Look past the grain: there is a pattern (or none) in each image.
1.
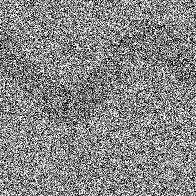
a wavy band
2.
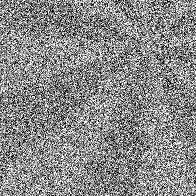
spokes from one point
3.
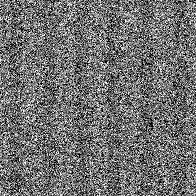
vertical stripes
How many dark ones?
6
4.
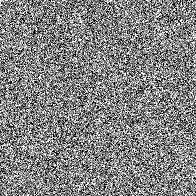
only noise
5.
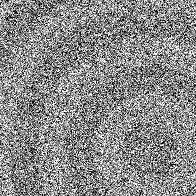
rings round one point
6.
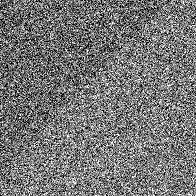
a sharp edge
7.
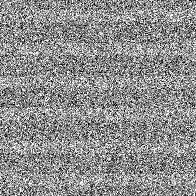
horizontal stripes
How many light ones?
6
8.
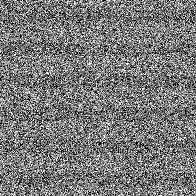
horizontal stripes
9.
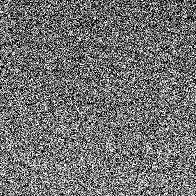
a smooth slope
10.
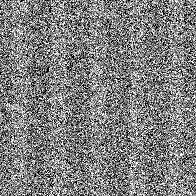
vertical stripes
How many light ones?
5
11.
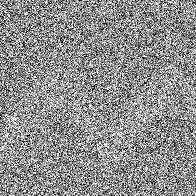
a wavy band
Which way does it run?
left to right
